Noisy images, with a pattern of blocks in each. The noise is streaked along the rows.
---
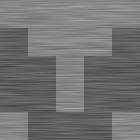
left and right mirror each other
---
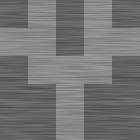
left and right mirror each other
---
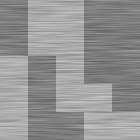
no symmetry
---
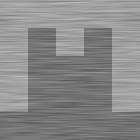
left and right mirror each other
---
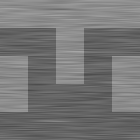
left and right mirror each other
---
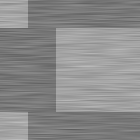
top and bottom mirror each other
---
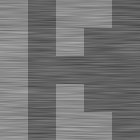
top and bottom mirror each other
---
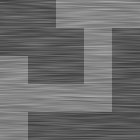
mirrored about the diagonal from the top left
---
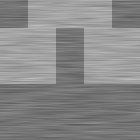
left and right mirror each other
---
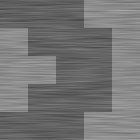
top and bottom mirror each other
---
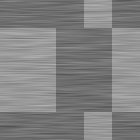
top and bottom mirror each other
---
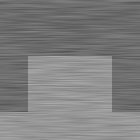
left and right mirror each other
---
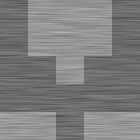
left and right mirror each other
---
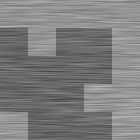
mirrored about the diagonal from the bottom left
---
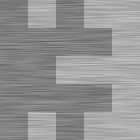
top and bottom mirror each other
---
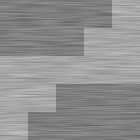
the same after a half turn
